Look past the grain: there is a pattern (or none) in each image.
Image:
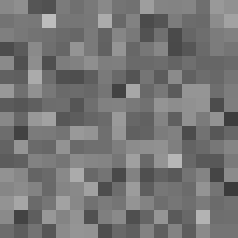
only noise
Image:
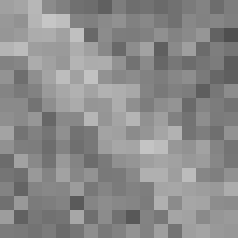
a diagonal band
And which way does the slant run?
top left to bottom right
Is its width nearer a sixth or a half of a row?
a half
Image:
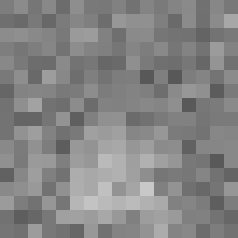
one block
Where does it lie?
bottom middle
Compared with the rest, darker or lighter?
lighter
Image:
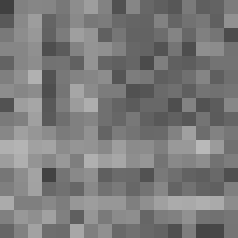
bands of rows crossing bands of columns
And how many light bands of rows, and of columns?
2 and 2
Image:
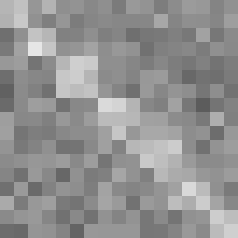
blocks along the diagonal
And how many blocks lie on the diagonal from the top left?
7
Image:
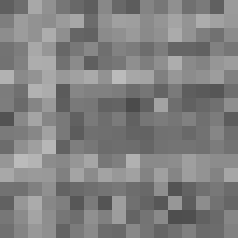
bands of rows crossing bands of columns
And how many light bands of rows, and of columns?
3 and 1
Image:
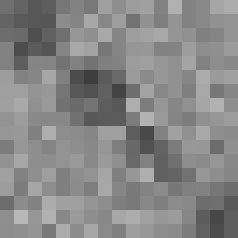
blocks along the diagonal
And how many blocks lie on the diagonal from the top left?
5
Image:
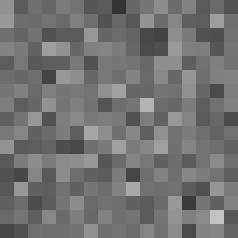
only noise
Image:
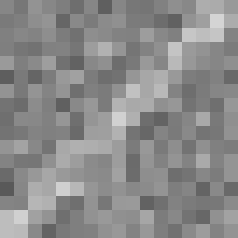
a diagonal band
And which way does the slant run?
bottom left to top right
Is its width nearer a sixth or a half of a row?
a sixth
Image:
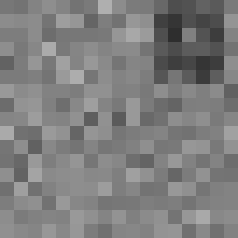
one block
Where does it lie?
top right
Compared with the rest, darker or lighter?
darker
